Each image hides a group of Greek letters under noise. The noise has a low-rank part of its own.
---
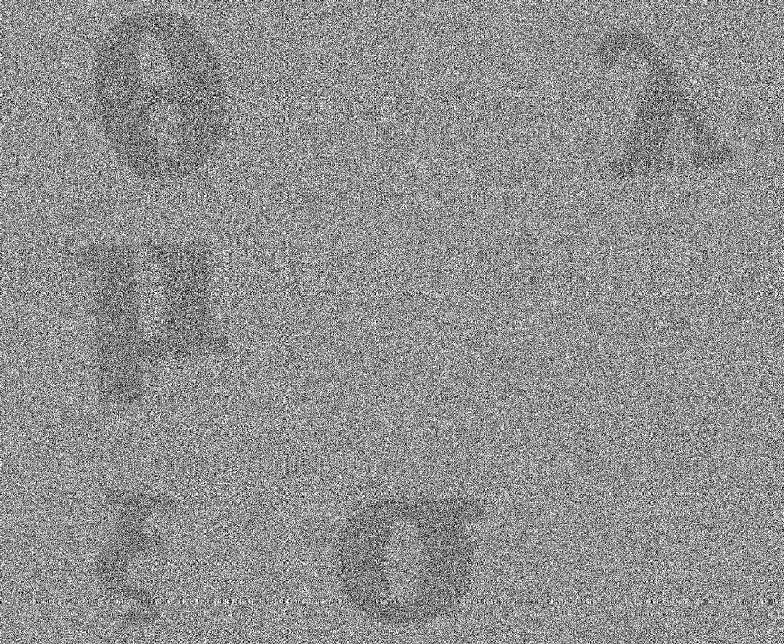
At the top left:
theta
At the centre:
nothing
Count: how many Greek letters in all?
5
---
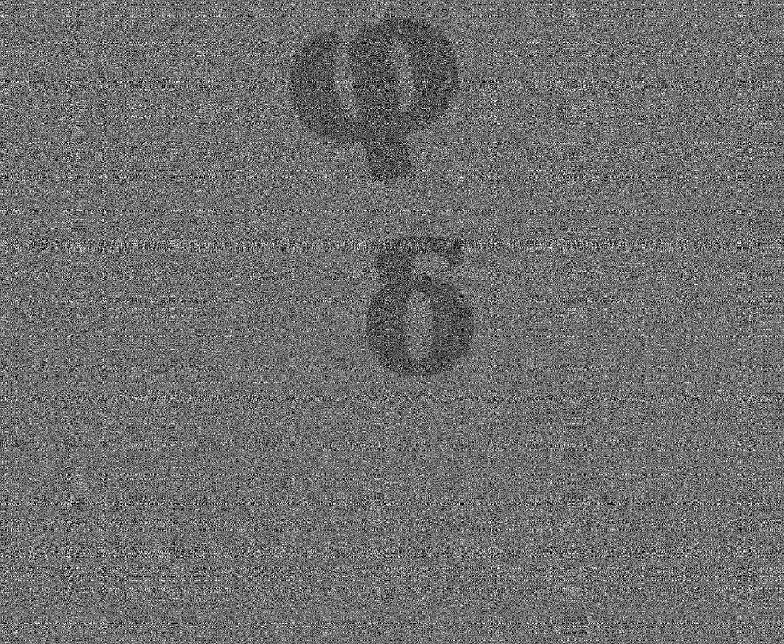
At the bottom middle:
nothing
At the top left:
nothing
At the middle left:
nothing
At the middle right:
nothing
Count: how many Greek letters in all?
2
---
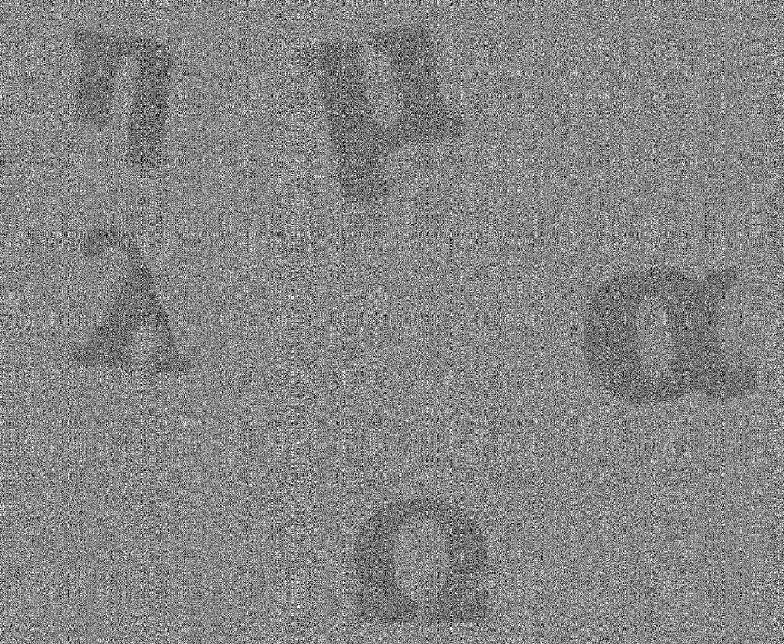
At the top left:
eta
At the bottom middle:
omega
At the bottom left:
nothing
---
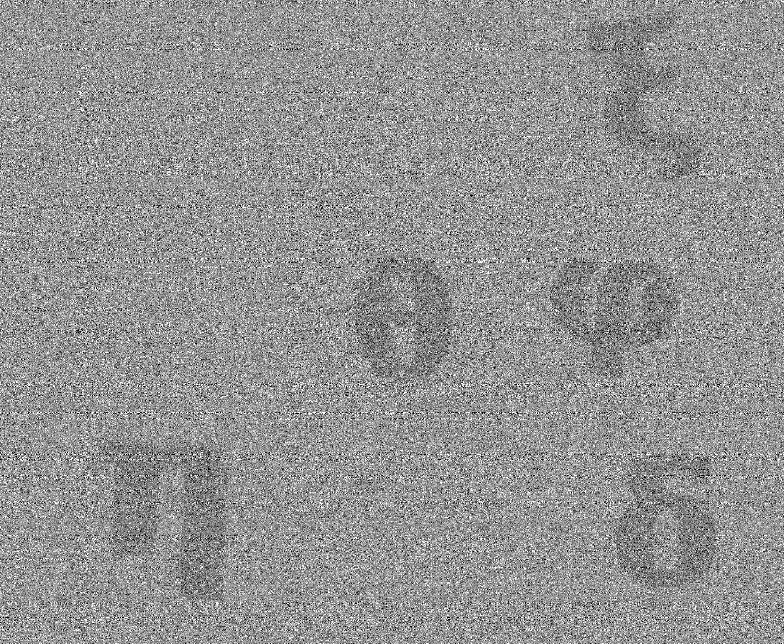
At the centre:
theta
